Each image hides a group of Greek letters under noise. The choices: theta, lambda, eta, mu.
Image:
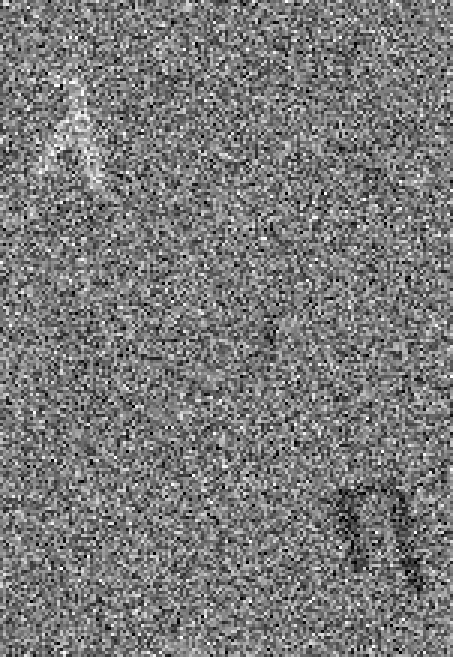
top left: light lambda; bottom right: dark eta
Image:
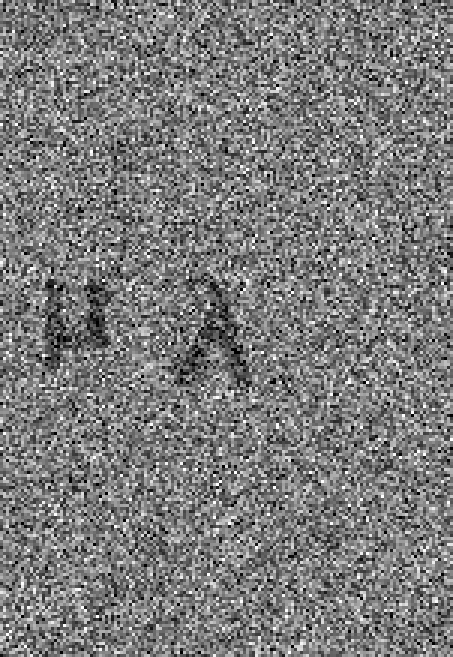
middle left: dark mu; centre: dark lambda
